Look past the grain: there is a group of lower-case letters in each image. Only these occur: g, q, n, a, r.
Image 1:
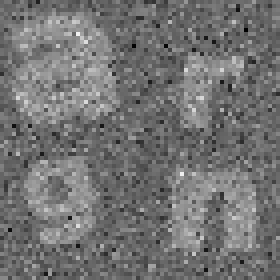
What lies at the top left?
a
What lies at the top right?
r
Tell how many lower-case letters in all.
4
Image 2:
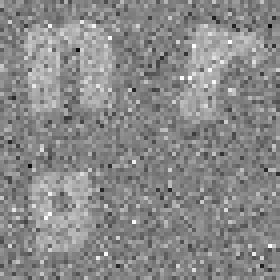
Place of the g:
bottom left
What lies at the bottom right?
nothing
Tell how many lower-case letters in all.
3
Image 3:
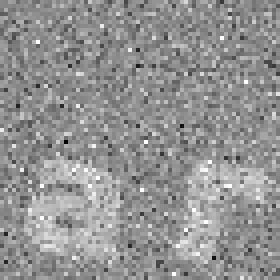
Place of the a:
bottom left
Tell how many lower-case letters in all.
2
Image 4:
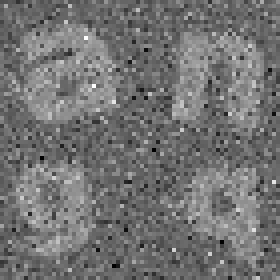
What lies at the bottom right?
q
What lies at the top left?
a
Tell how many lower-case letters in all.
4
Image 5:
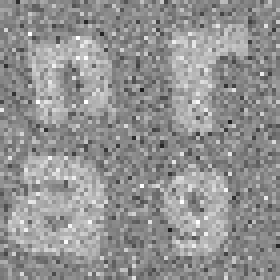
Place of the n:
top left
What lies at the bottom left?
a
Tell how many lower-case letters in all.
4
